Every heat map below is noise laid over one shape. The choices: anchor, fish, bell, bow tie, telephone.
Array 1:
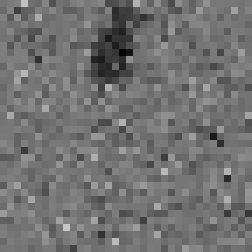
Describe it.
dark fish, top middle
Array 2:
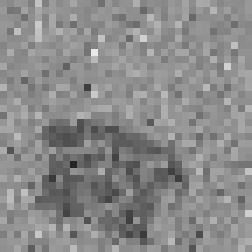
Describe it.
dark telephone
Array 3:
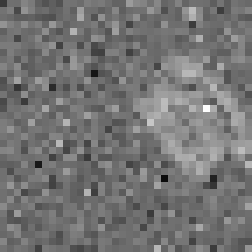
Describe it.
light telephone
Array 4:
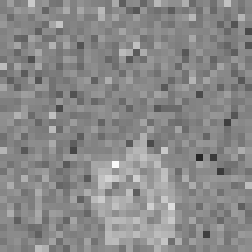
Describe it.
light telephone, bottom middle
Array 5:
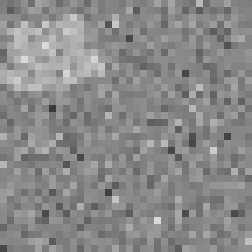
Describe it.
light telephone, top left
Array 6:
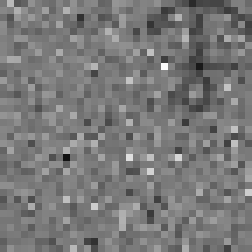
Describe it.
dark anchor, top right
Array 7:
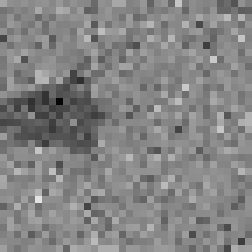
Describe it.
dark bell, middle left
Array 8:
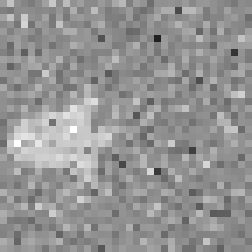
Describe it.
light bell, middle left
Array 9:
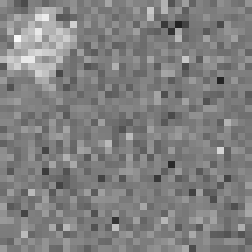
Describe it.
light telephone, top left
